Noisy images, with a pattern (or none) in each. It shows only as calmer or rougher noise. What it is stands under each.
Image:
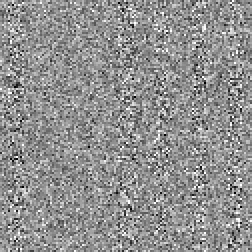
bands of columns
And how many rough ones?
5
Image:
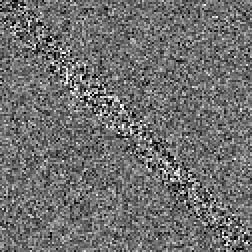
a diagonal band
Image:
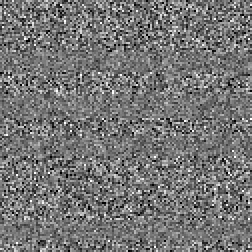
bands of rows
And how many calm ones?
4
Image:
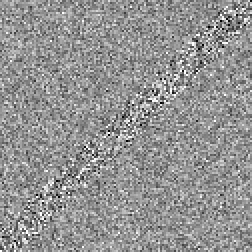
a diagonal band
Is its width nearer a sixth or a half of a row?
a sixth
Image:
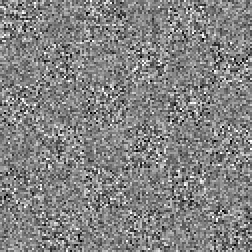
a checkerboard
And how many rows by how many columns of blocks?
6 by 6
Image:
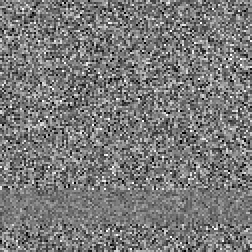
one band of rows
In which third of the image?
bottom
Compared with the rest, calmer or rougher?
calmer
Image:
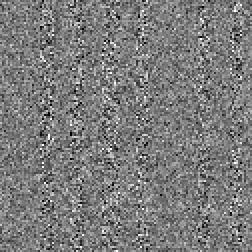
bands of columns
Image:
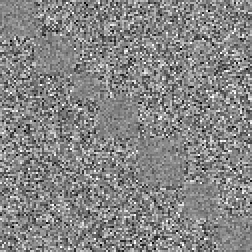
blocks along the diagonal
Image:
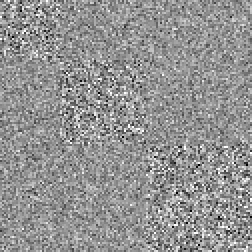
blocks along the diagonal
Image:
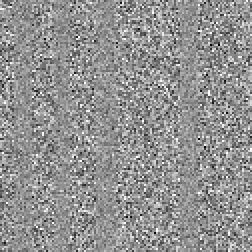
bands of columns
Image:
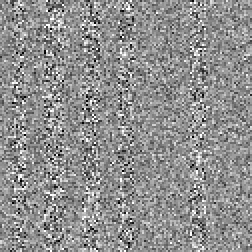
bands of columns
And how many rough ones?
5
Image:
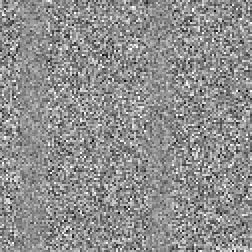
bands of columns
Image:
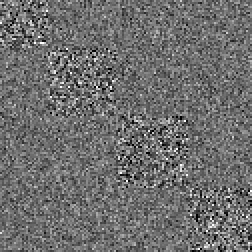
blocks along the diagonal
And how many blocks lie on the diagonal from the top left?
4
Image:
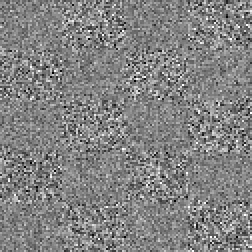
a checkerboard
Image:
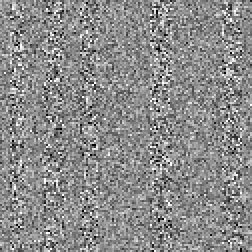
bands of columns
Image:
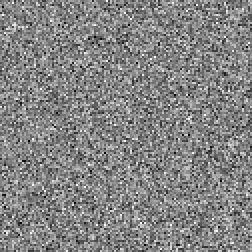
only noise
